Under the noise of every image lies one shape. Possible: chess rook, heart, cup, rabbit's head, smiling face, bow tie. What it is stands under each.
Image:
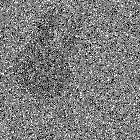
rabbit's head
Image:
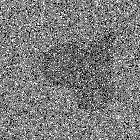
heart
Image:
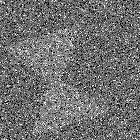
bow tie
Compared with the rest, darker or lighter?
lighter
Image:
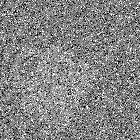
cup
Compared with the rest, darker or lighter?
lighter
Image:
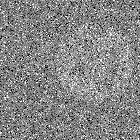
smiling face
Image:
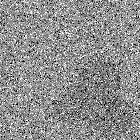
heart
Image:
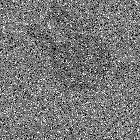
rabbit's head
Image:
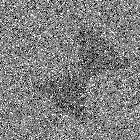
bow tie
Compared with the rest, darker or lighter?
darker
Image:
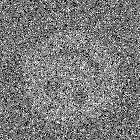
smiling face
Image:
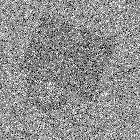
cup
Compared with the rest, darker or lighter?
darker
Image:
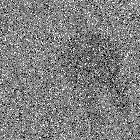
rabbit's head
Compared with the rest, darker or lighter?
darker
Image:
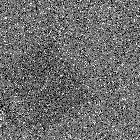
cup
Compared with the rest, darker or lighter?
darker
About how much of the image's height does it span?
two thirds
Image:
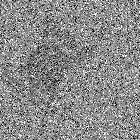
chess rook
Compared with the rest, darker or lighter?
darker
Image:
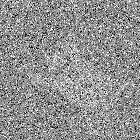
chess rook
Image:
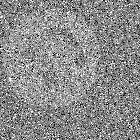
smiling face
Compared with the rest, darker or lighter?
lighter
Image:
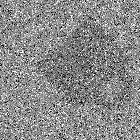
cup
